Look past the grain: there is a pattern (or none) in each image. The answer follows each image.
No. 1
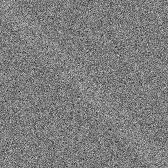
a diagonal band
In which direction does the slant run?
top left to bottom right
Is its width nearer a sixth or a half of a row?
a sixth
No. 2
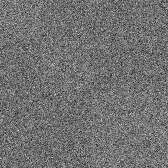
blocks along the diagonal
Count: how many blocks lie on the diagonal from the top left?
3
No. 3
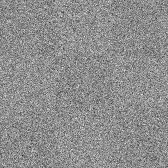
a checkerboard
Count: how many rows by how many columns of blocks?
3 by 3
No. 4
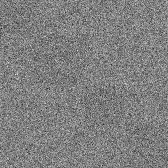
blocks along the diagonal
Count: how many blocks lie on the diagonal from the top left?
4
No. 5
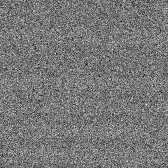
bands of rows
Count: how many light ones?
5
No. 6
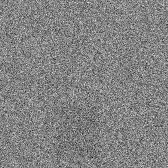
one block
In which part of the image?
bottom middle
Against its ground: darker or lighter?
darker
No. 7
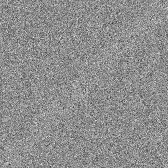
a diagonal band
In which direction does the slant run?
bottom left to top right
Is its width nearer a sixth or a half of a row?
a sixth
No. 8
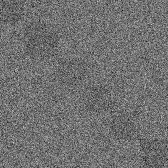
blocks along the diagonal
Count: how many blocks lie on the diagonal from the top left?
6
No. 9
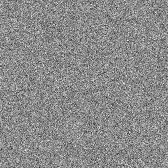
only noise
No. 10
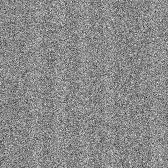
bands of columns
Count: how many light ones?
5
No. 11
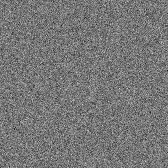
only noise
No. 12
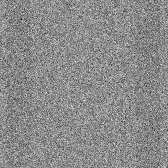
bands of columns
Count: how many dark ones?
2
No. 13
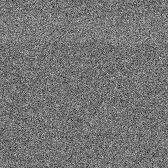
one band of rows
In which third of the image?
top
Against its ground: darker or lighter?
lighter
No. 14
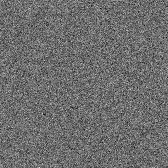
only noise
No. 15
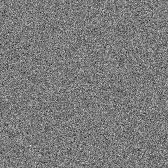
only noise
